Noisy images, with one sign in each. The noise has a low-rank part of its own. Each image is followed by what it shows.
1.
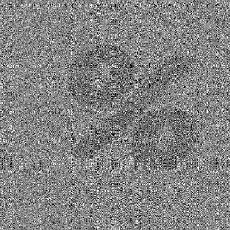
percent sign
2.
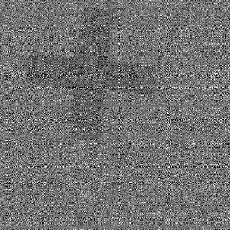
plus sign
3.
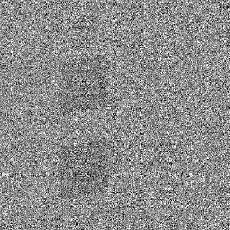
colon
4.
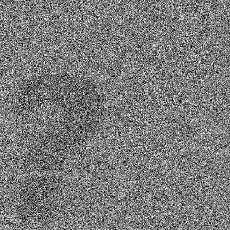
question mark
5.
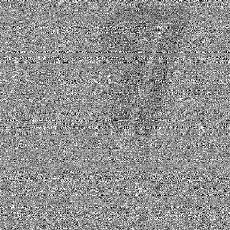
pilcrow
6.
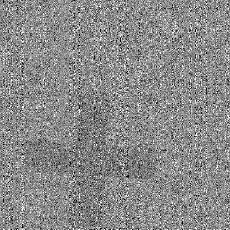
plus sign
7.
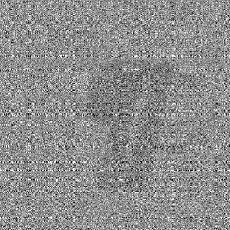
pilcrow
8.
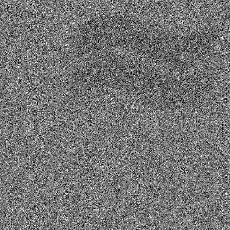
approximately sign
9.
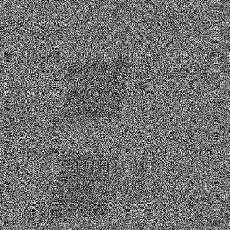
colon
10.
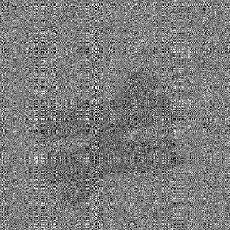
not-equal sign
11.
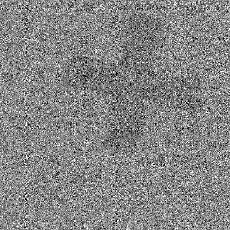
plus sign
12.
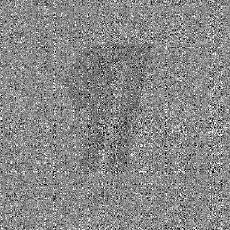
pilcrow
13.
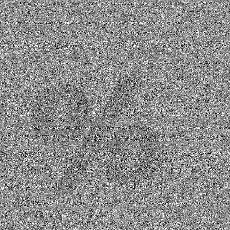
percent sign
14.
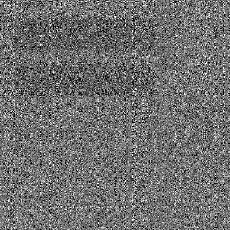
equals sign
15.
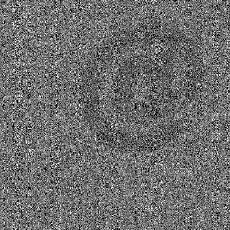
at sign
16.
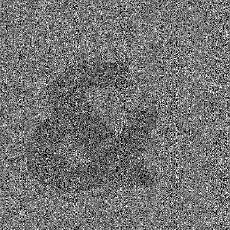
ampersand
